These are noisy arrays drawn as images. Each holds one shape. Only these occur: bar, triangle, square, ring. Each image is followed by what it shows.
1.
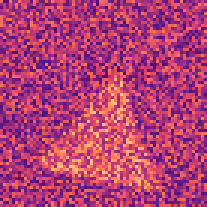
triangle
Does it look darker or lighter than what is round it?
lighter
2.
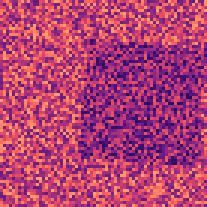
square
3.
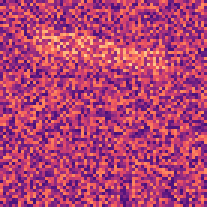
bar
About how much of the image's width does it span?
two thirds
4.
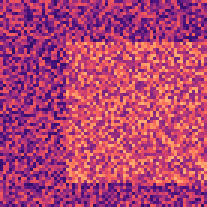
square
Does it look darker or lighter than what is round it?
lighter
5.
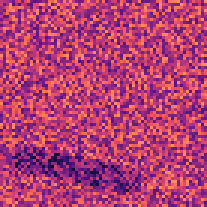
bar
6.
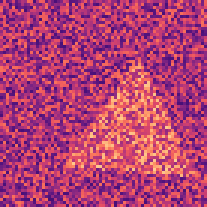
triangle
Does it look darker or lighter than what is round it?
lighter
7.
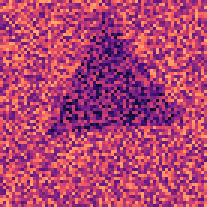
triangle
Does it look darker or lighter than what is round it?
darker
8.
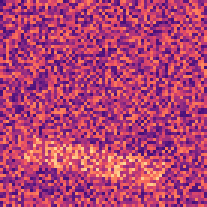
bar
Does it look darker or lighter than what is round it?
lighter
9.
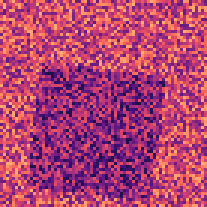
square
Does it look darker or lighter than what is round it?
darker
